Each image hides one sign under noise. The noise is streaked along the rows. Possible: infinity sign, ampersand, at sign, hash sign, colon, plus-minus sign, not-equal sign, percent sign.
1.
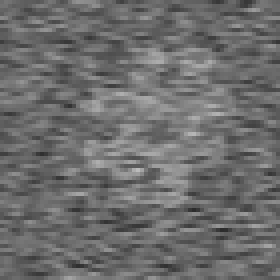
hash sign
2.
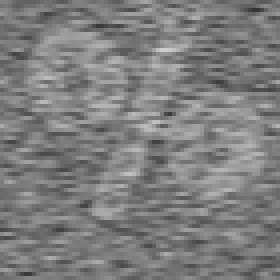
percent sign
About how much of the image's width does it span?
nearly all
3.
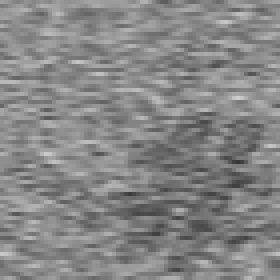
hash sign
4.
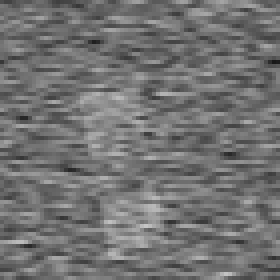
colon
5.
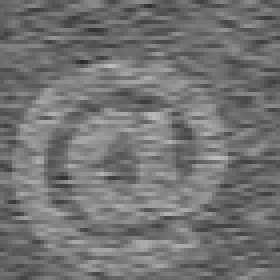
at sign
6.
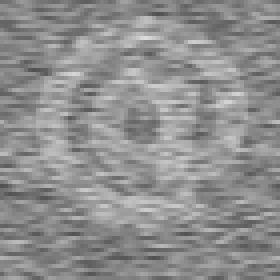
at sign
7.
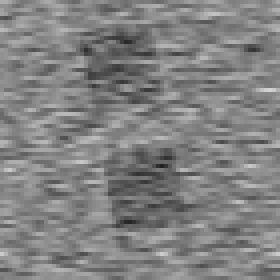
colon
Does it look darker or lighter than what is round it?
darker
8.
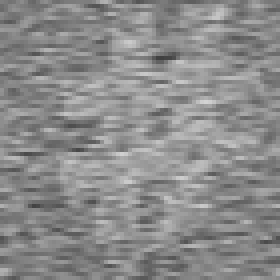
hash sign
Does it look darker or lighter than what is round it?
lighter
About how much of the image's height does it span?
nearly all
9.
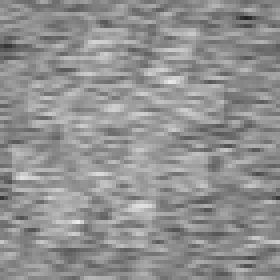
hash sign
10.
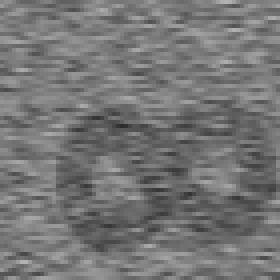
infinity sign
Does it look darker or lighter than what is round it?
darker
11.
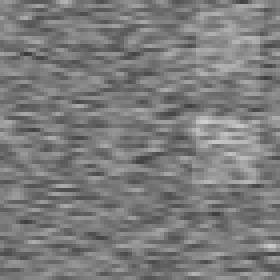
colon
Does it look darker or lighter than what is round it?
lighter
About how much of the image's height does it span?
two thirds
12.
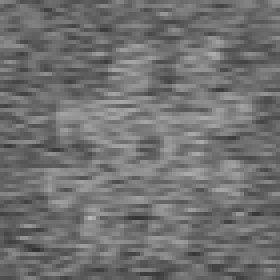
hash sign
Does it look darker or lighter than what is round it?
lighter
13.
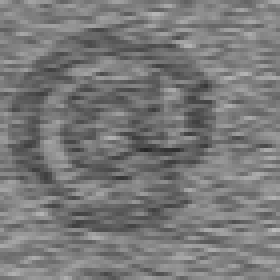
at sign
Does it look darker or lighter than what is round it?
darker
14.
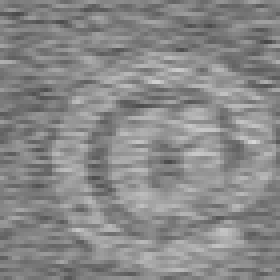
at sign
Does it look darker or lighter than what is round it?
lighter
